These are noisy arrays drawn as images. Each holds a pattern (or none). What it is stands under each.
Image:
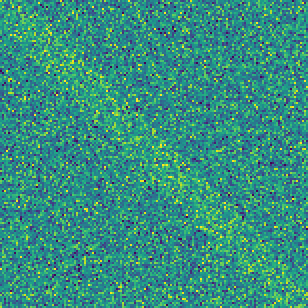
a diagonal band
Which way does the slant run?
top left to bottom right
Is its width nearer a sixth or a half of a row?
a sixth
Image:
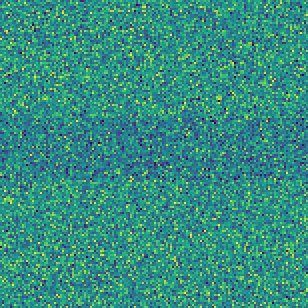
one band of rows
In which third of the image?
middle
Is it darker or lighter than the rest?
darker
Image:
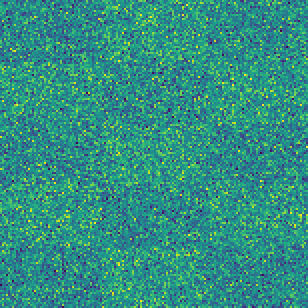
a checkerboard
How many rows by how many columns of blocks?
5 by 3
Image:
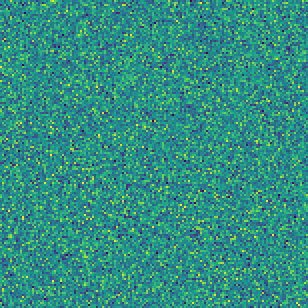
only noise
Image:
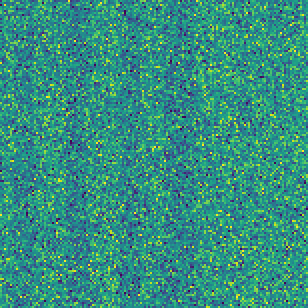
bands of columns
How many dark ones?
4
